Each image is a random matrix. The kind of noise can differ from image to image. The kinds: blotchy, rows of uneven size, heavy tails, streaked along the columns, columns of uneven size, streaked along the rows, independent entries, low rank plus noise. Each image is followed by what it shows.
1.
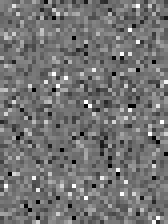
heavy tails
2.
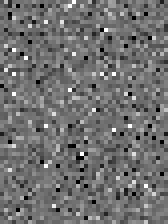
heavy tails
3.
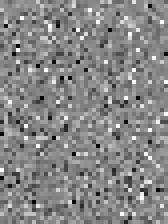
heavy tails
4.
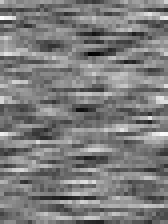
streaked along the rows
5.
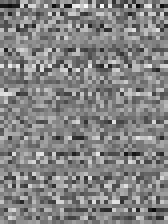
rows of uneven size
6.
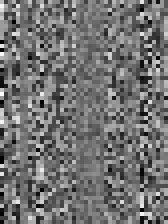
columns of uneven size
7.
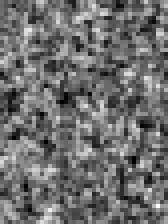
blotchy
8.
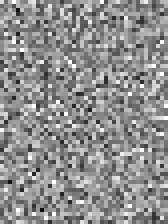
independent entries
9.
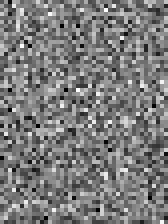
independent entries
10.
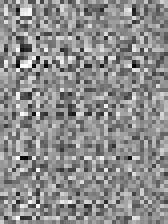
low rank plus noise
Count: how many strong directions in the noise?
two
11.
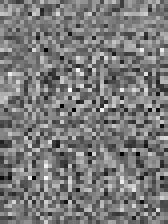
low rank plus noise
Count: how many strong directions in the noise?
three or four
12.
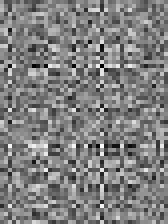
low rank plus noise
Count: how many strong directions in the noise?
one
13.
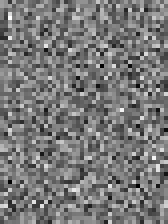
low rank plus noise
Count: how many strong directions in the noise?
five to eight
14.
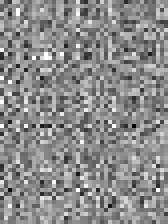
low rank plus noise
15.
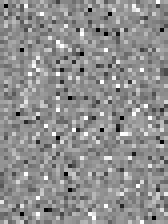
heavy tails
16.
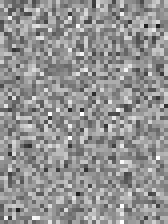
low rank plus noise
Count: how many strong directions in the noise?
five to eight
